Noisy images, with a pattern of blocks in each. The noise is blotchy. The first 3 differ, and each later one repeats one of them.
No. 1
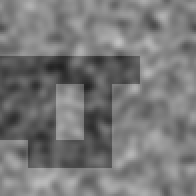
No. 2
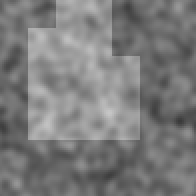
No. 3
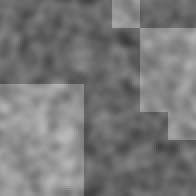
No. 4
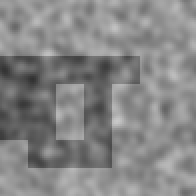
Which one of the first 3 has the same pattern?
1
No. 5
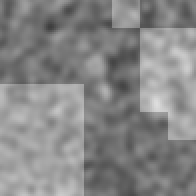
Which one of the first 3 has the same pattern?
3
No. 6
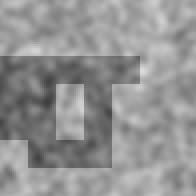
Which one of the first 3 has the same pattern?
1
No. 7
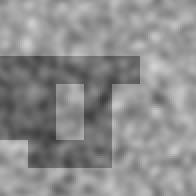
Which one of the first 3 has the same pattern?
1
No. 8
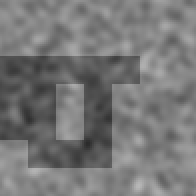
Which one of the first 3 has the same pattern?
1
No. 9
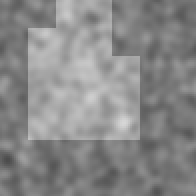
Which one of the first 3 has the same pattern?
2
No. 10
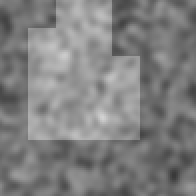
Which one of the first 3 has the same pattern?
2
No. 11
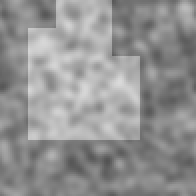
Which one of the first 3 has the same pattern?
2
